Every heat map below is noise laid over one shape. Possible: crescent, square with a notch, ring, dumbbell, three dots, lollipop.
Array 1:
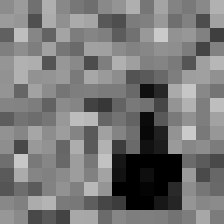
lollipop
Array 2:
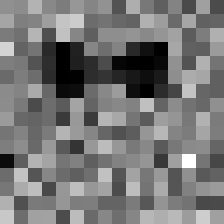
dumbbell
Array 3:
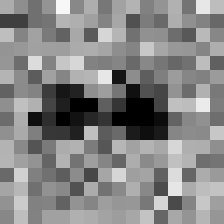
dumbbell
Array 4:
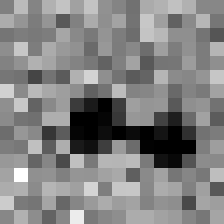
dumbbell
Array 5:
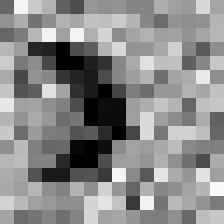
crescent
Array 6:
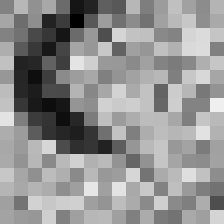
crescent
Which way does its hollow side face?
right
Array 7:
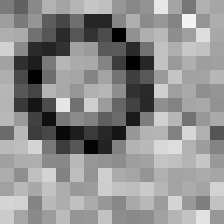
ring
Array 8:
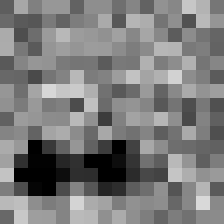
dumbbell
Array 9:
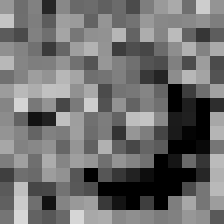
crescent
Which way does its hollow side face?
up and left
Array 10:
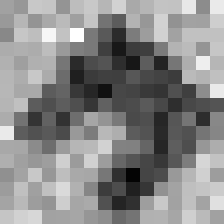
square with a notch
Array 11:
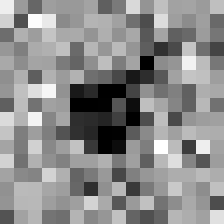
lollipop
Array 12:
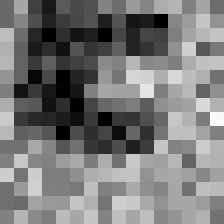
square with a notch
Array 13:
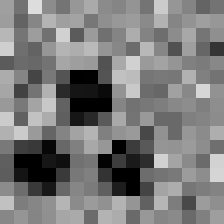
three dots
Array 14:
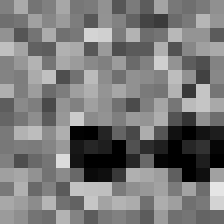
dumbbell
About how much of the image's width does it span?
two thirds
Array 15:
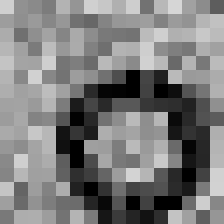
ring
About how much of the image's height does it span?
two thirds
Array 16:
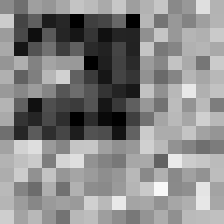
square with a notch
